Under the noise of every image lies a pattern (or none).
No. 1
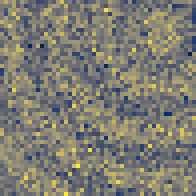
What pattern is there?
rings round one point
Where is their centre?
top right
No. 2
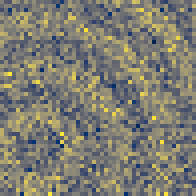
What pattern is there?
rings round one point
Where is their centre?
bottom left
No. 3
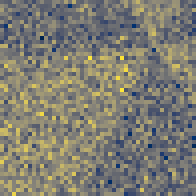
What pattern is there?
spokes from one point
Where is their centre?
top right
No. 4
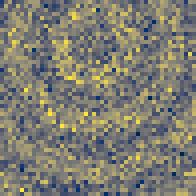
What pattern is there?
rings round one point
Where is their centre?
top middle
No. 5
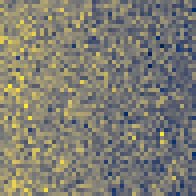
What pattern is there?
a smooth slope
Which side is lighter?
left
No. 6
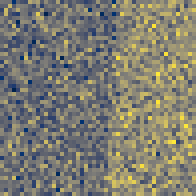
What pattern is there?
a sharp edge
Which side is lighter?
right
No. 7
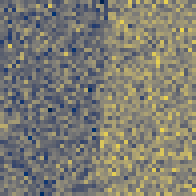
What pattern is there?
a sharp edge
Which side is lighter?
right
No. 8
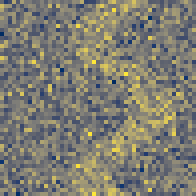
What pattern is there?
a wavy band
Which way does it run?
top to bottom
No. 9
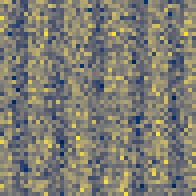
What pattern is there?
vertical stripes
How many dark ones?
5
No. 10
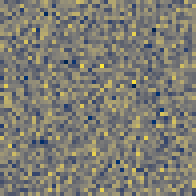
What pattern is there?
only noise
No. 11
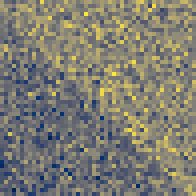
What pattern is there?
a sharp edge
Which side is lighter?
top right
